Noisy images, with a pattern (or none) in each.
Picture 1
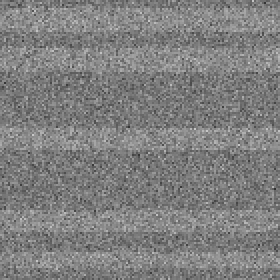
bands of rows
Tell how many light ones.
5
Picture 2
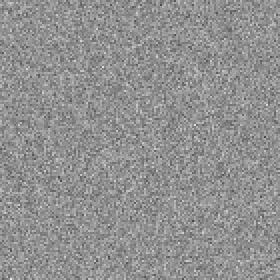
only noise
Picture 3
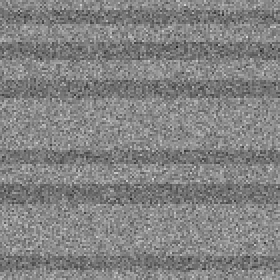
bands of rows
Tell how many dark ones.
6
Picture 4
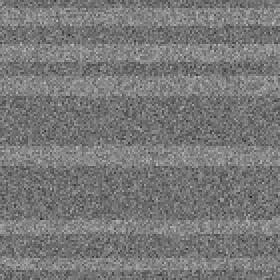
bands of rows
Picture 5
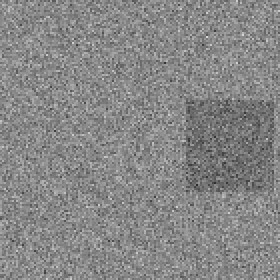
one block
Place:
middle right
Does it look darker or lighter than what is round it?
darker
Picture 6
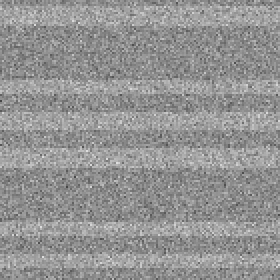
bands of rows
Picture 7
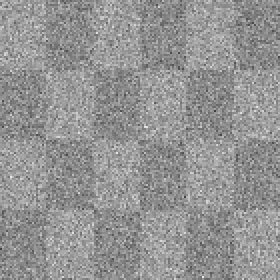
a checkerboard
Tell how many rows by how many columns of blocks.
4 by 6
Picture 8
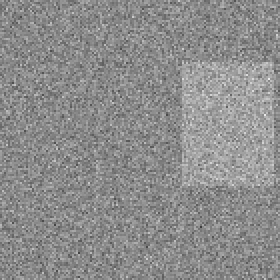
one block
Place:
middle right
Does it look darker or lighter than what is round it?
lighter
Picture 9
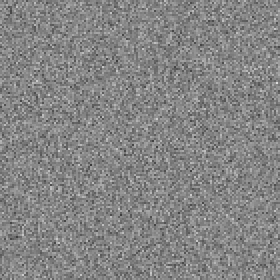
only noise
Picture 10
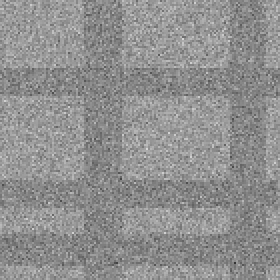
bands of rows crossing bands of columns
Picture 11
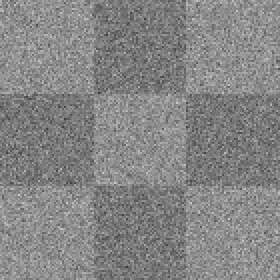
a checkerboard
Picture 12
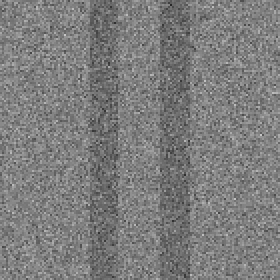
bands of columns
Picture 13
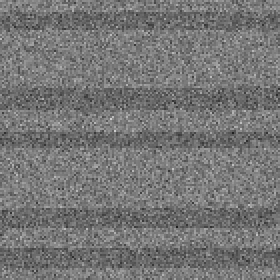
bands of rows
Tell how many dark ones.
5
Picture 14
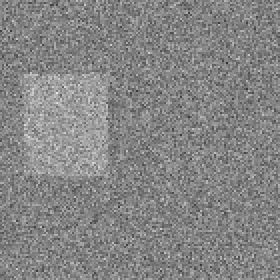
one block
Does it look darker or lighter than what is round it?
lighter
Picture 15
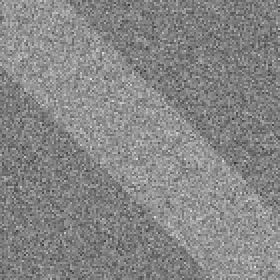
a diagonal band
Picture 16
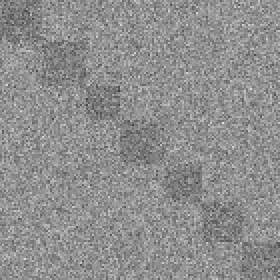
blocks along the diagonal
